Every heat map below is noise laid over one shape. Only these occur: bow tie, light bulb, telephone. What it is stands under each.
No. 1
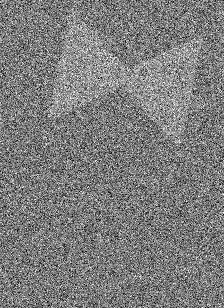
bow tie
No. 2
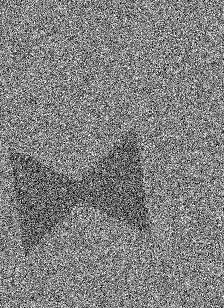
bow tie
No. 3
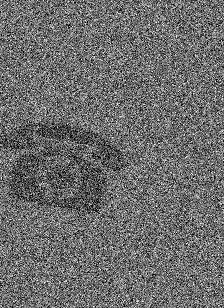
telephone
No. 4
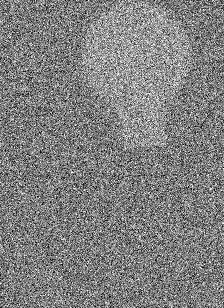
light bulb
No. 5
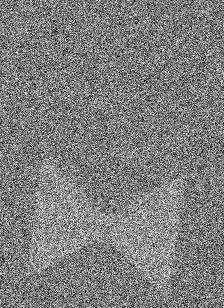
bow tie
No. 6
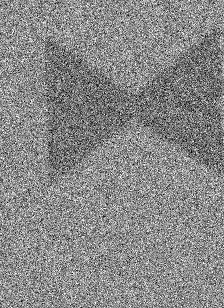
bow tie
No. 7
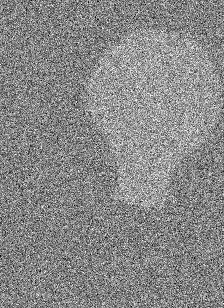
light bulb
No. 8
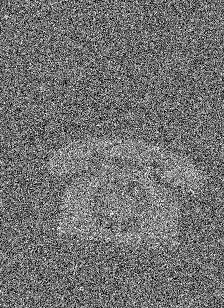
telephone
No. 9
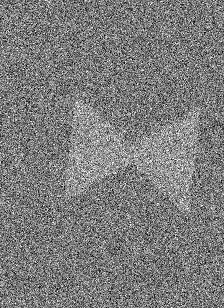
bow tie
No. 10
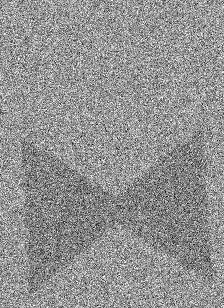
bow tie
